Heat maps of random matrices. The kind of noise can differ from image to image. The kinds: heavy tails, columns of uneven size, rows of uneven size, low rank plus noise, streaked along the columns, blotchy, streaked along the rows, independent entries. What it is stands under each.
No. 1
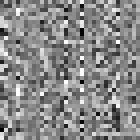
columns of uneven size
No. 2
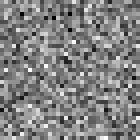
independent entries
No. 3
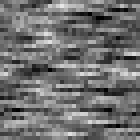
streaked along the rows
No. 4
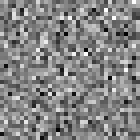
low rank plus noise
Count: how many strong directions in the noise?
five to eight
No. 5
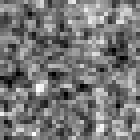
blotchy
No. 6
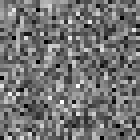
independent entries
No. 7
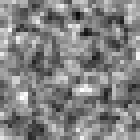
blotchy
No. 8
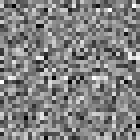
low rank plus noise
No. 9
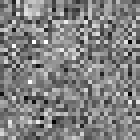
low rank plus noise
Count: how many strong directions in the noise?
three or four
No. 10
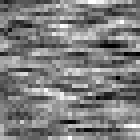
streaked along the rows
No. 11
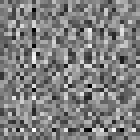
low rank plus noise
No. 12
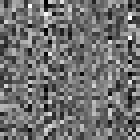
columns of uneven size
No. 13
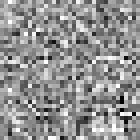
low rank plus noise
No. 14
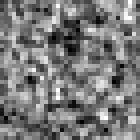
blotchy
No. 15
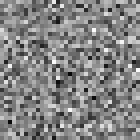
independent entries
